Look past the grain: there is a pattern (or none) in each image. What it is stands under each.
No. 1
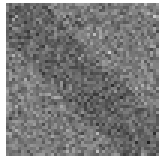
a diagonal band
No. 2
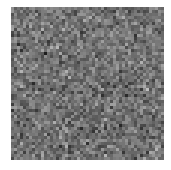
only noise
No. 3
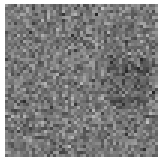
one block
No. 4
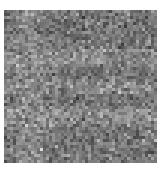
bands of rows crossing bands of columns
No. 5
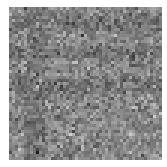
bands of rows crossing bands of columns
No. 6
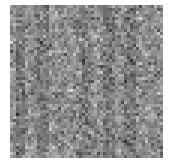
bands of columns
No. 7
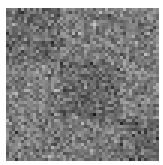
blocks along the diagonal
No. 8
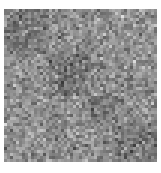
blocks along the diagonal
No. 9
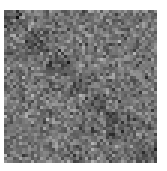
blocks along the diagonal
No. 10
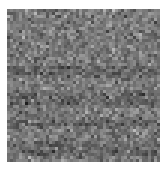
bands of rows
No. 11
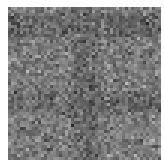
bands of rows crossing bands of columns
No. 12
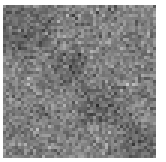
blocks along the diagonal
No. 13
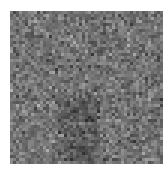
one block
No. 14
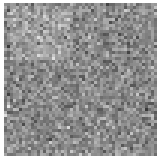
one block
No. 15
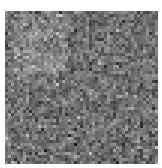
one block
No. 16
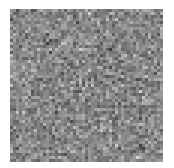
only noise
